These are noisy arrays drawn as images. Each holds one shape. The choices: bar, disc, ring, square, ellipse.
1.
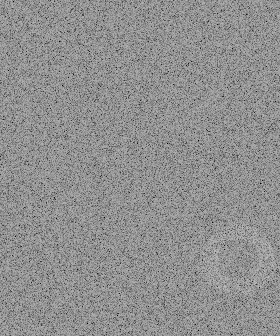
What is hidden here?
light ring, bottom right
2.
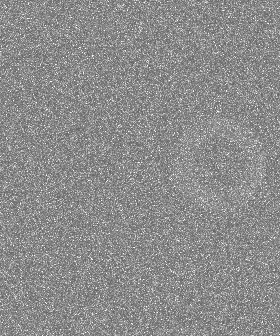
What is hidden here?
light ring, middle right
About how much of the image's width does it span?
a third
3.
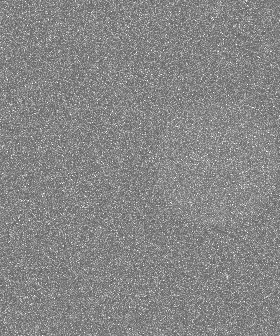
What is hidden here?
light disc, middle right
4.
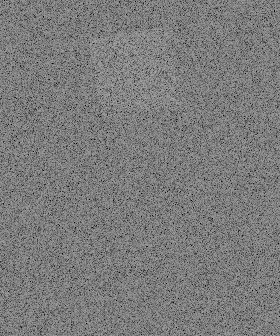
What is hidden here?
light square, top middle
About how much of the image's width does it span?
a third
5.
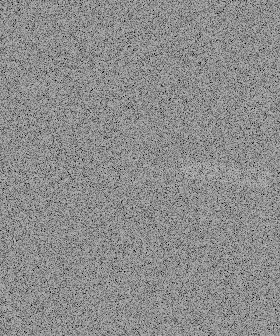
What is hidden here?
light bar, middle right
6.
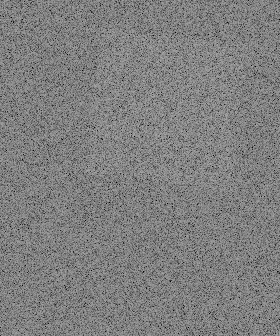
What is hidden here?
light square
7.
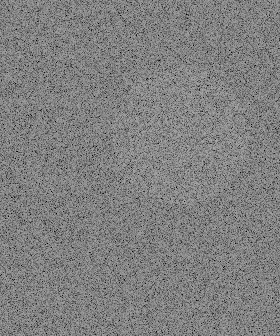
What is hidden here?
light disc
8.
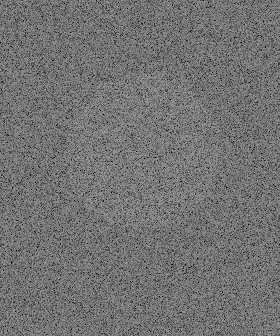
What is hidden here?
light disc
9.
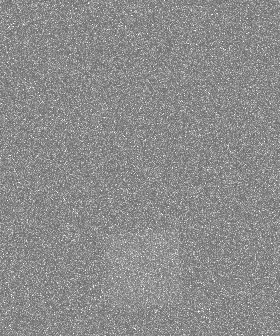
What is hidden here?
light square, bottom middle
